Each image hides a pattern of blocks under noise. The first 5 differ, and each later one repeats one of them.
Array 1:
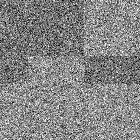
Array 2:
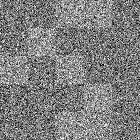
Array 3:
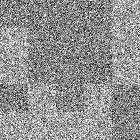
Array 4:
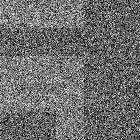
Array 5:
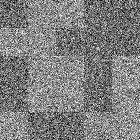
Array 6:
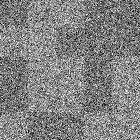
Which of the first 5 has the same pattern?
5
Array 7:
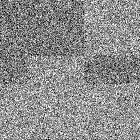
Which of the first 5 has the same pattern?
1
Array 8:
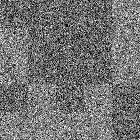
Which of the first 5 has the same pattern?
3
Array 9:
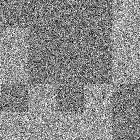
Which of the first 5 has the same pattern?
3
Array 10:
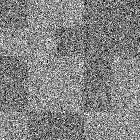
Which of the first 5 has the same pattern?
5
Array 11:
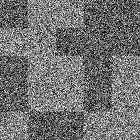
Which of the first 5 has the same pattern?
5
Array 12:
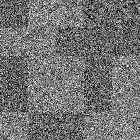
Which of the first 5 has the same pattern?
5
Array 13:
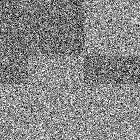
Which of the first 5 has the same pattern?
1
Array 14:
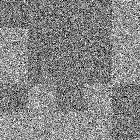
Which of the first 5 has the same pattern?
3
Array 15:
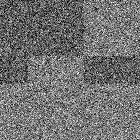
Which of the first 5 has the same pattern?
1
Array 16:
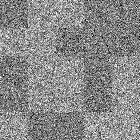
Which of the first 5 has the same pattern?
5
